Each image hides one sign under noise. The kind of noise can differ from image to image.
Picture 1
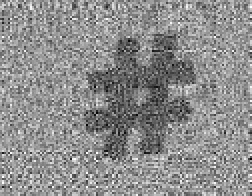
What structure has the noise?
low rank plus noise
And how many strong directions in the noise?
two
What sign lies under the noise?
hash sign
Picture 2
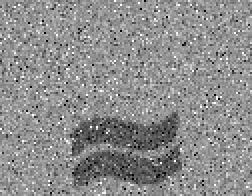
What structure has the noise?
heavy tails
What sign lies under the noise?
approximately sign
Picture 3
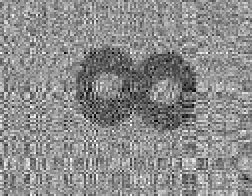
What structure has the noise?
low rank plus noise
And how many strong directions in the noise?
one
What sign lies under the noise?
infinity sign
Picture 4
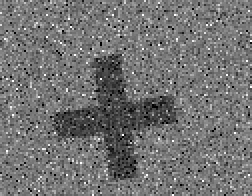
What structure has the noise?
heavy tails
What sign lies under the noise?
plus sign
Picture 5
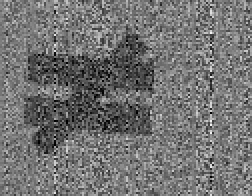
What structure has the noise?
columns of uneven size
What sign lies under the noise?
not-equal sign
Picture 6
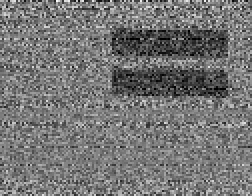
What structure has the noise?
rows of uneven size
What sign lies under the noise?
equals sign
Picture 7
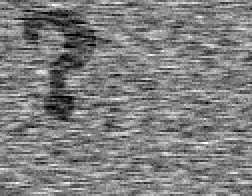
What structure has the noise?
streaked along the rows
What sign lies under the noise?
question mark
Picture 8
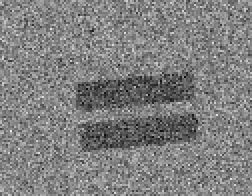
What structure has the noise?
independent entries
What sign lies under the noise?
equals sign
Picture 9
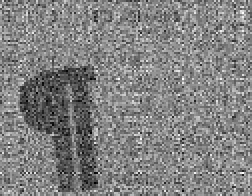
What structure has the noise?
low rank plus noise
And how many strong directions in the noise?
three or four
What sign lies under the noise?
pilcrow
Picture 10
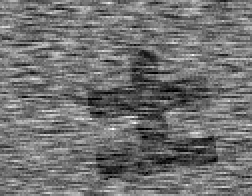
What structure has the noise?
streaked along the rows
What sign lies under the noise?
plus-minus sign
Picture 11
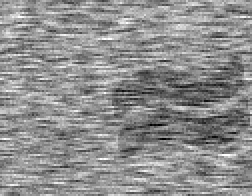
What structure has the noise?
streaked along the rows
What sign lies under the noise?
approximately sign
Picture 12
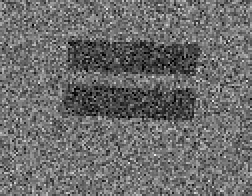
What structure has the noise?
independent entries
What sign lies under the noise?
equals sign
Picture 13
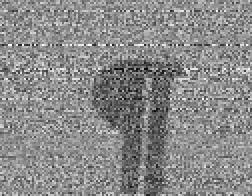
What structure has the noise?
rows of uneven size
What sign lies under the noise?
pilcrow
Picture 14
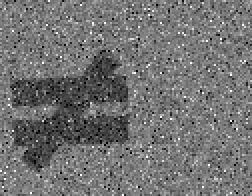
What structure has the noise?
heavy tails
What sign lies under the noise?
not-equal sign
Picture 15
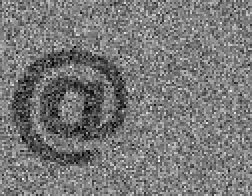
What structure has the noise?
independent entries
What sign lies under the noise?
at sign
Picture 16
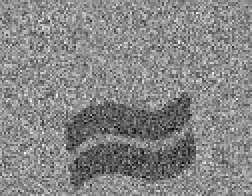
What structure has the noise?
low rank plus noise
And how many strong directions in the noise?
five to eight
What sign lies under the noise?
approximately sign
